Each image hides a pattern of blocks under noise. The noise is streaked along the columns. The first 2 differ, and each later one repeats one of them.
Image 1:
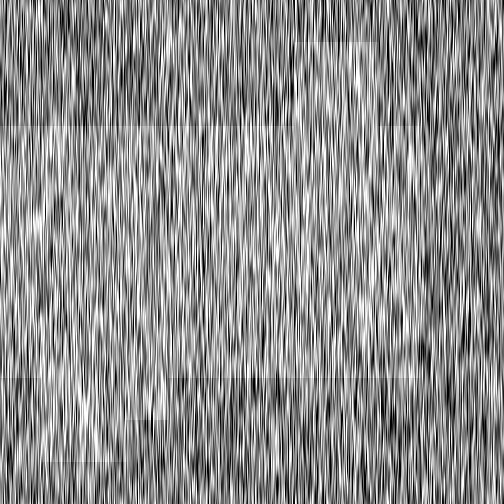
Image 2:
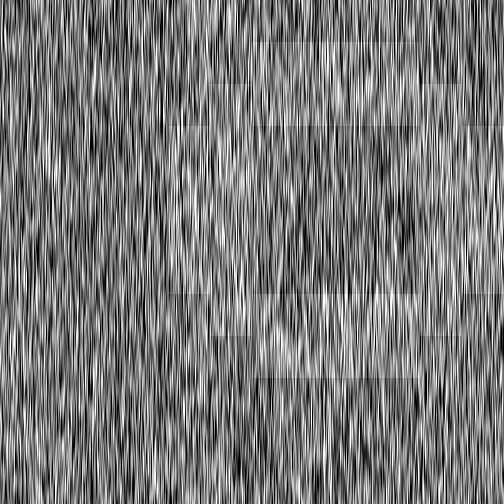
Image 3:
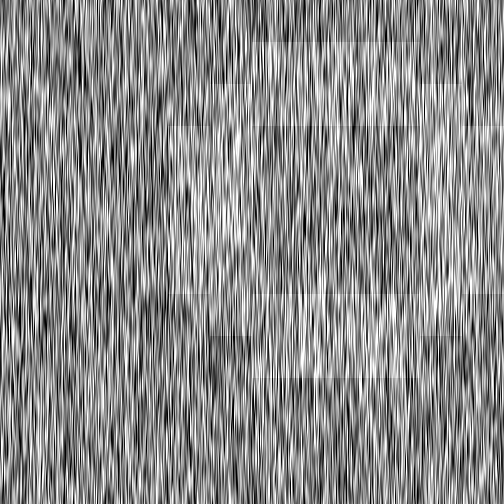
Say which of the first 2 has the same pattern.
2
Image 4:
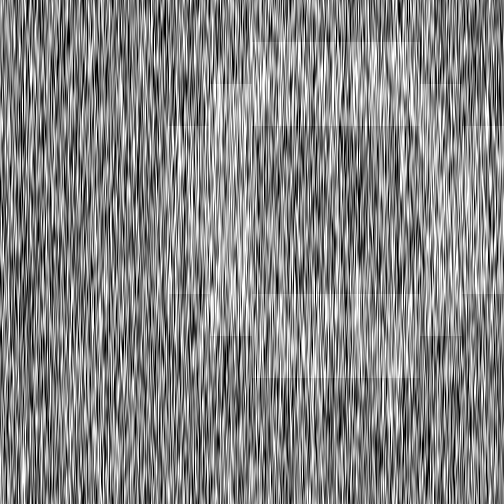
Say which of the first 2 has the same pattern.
2
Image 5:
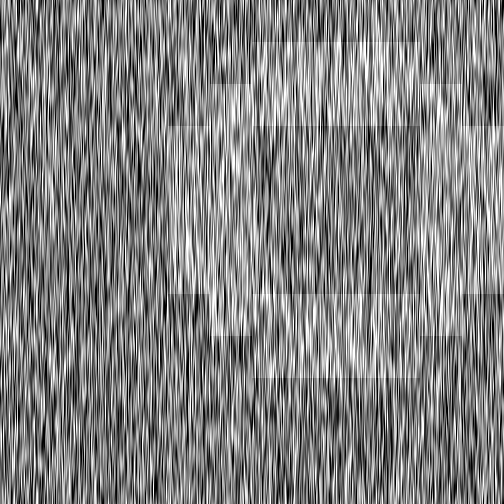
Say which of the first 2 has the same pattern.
2
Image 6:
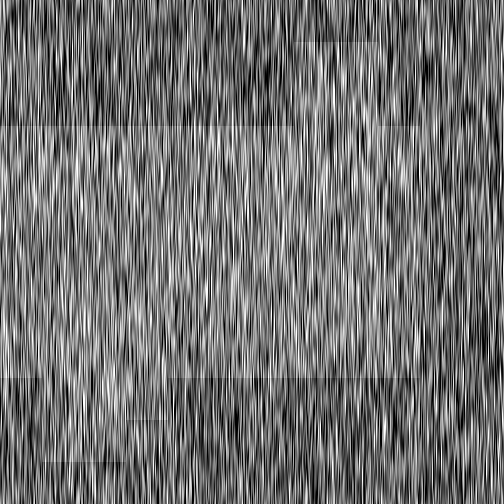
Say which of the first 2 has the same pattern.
1
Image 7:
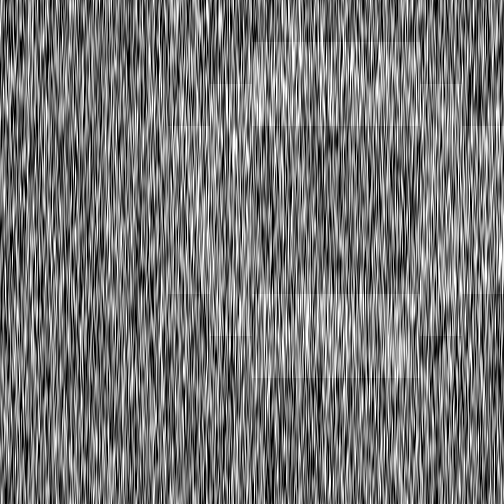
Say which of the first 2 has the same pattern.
2
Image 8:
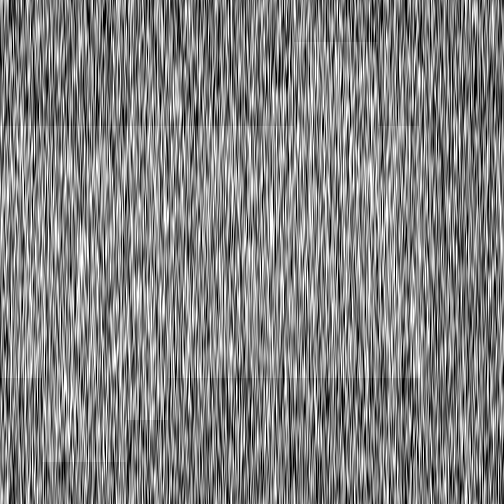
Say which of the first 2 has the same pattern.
1
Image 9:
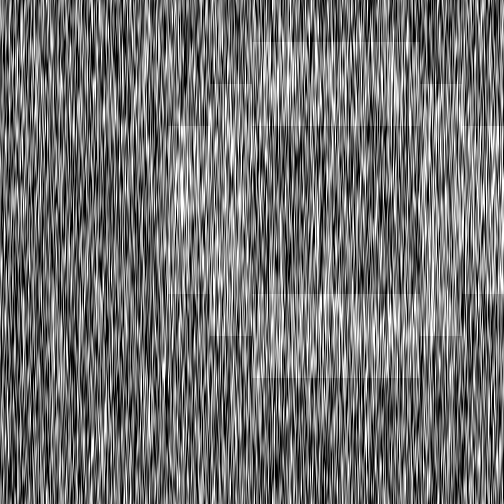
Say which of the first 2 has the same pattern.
2
